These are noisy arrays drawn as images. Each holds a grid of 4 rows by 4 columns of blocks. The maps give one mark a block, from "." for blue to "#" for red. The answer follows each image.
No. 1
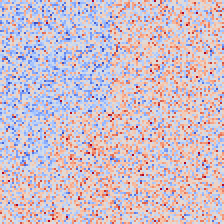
. . # #
. . # #
. # # #
# # # #
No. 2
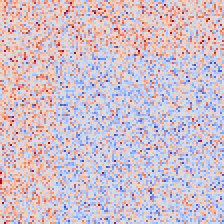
# # # #
# . . .
# . . .
# . . .
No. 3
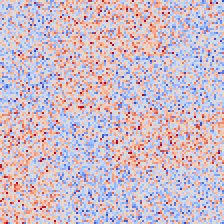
. # # .
. # . .
# . # #
# . . .
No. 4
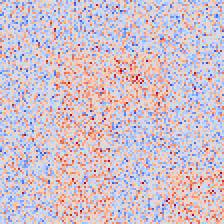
. . . .
. # # .
. # . .
. # . #
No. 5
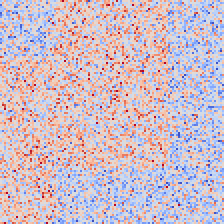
. # # .
# # # .
# # # .
# . . .
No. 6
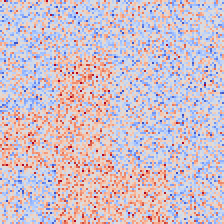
. . . .
. # . .
# # . .
. # # .
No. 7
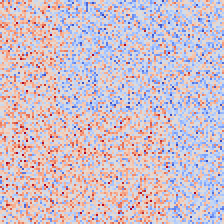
# . . .
# . . .
# # # .
# # # .
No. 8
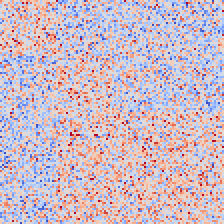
# . . .
. # . .
. # # #
. # # #
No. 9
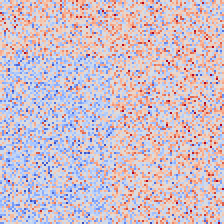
# # # #
. . # #
. . # #
. . # #
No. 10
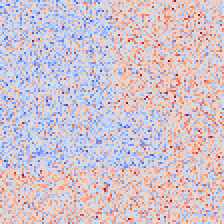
. . # #
. . # #
. . . #
# # # #
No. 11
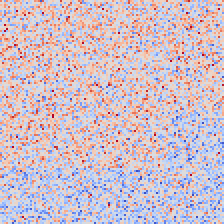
# # # #
# # # #
# # # .
. . . .
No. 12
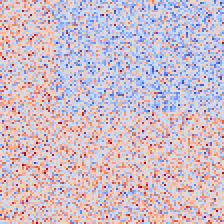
# . . .
# . . .
# # # #
# # # #
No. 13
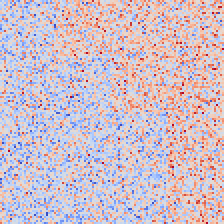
. # # #
. . # #
. . . #
. . . #
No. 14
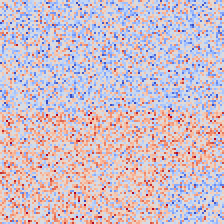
. . . .
. . . .
# # # #
# # # .
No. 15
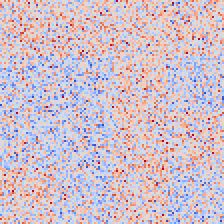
# # # #
. . # .
. . # #
# . # .
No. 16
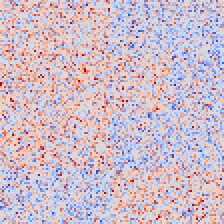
# # . .
# # # .
# # . .
. . # #
